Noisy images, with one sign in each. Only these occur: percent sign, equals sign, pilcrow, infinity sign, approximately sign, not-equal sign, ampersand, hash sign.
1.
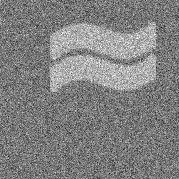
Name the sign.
approximately sign
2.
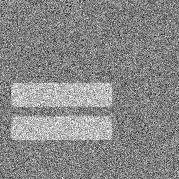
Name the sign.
equals sign
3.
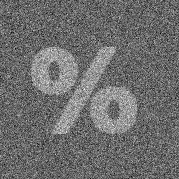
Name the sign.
percent sign
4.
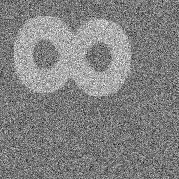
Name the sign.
infinity sign
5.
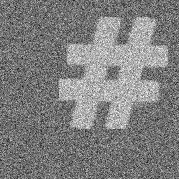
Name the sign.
hash sign
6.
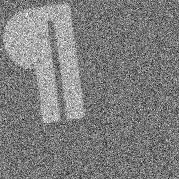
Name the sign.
pilcrow
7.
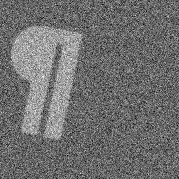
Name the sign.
pilcrow
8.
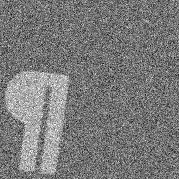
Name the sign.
pilcrow
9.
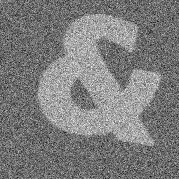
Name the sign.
ampersand
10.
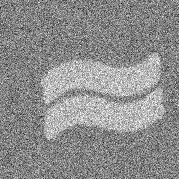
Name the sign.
approximately sign
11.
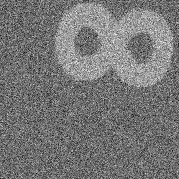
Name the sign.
infinity sign
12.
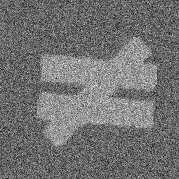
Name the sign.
not-equal sign
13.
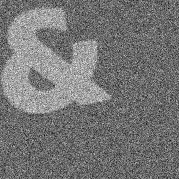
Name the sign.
ampersand
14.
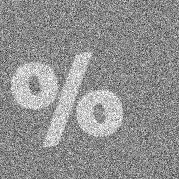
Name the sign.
percent sign
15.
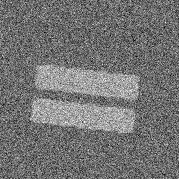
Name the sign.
equals sign
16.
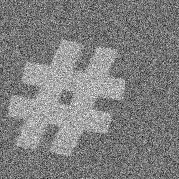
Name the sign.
hash sign
